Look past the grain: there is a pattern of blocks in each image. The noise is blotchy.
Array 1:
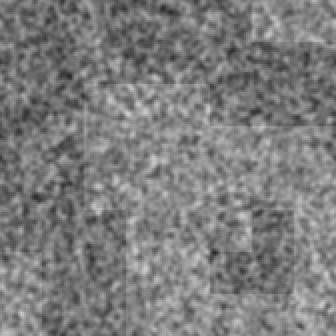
mirrored about the diagonal from the top left
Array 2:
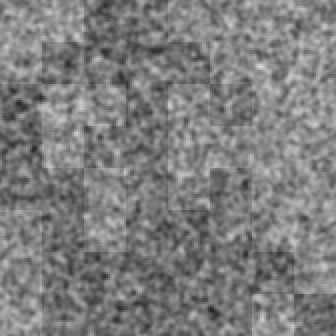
no symmetry
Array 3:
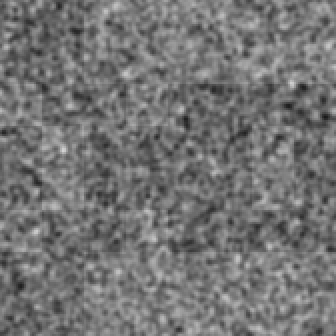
top and bottom mirror each other
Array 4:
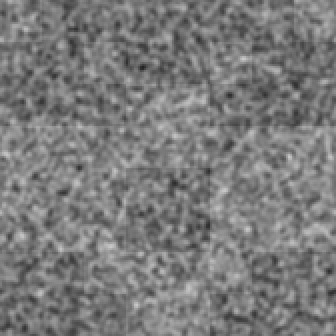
left and right mirror each other
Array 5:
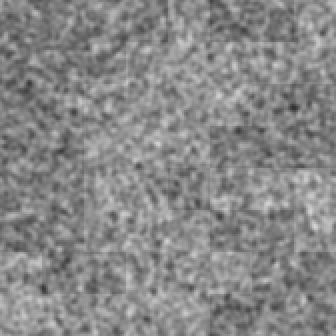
no symmetry
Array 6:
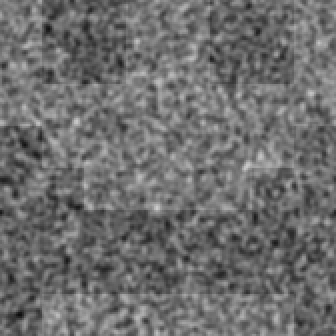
left and right mirror each other
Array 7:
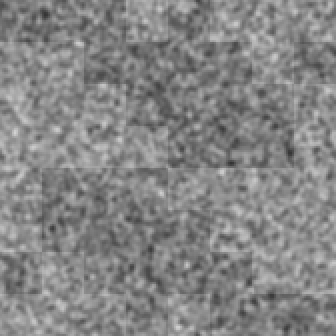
the same after a half turn
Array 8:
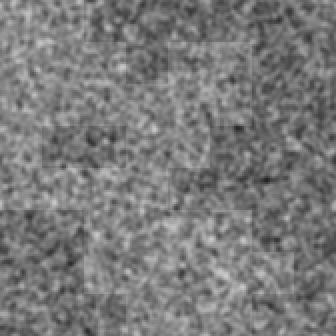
no symmetry
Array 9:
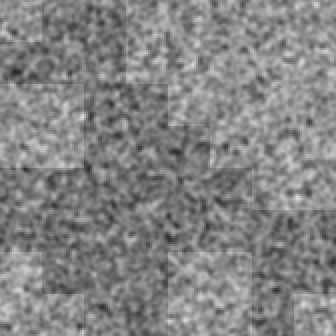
mirrored about the diagonal from the bottom left
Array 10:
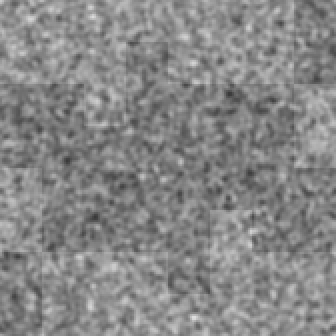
the same after a half turn
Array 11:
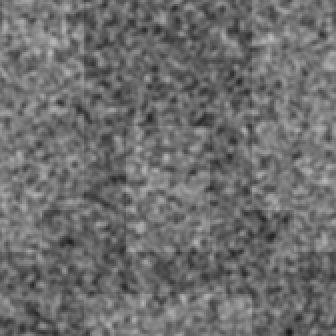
left and right mirror each other
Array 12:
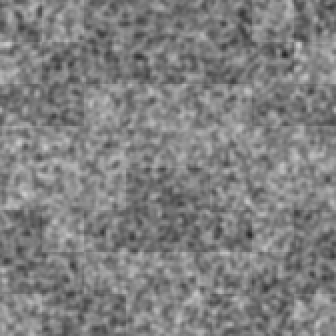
left and right mirror each other
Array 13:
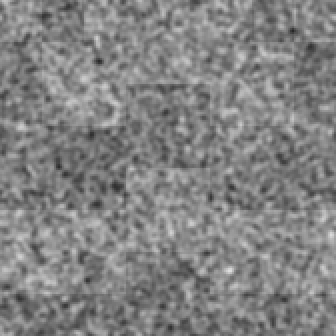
left and right mirror each other
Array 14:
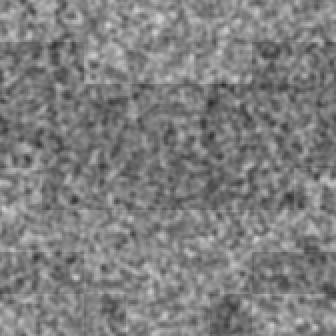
left and right mirror each other
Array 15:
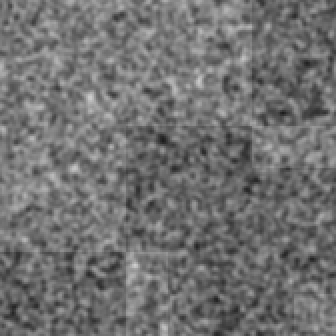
mirrored about the diagonal from the top left
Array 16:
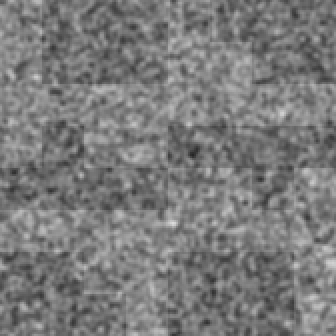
the same after a half turn
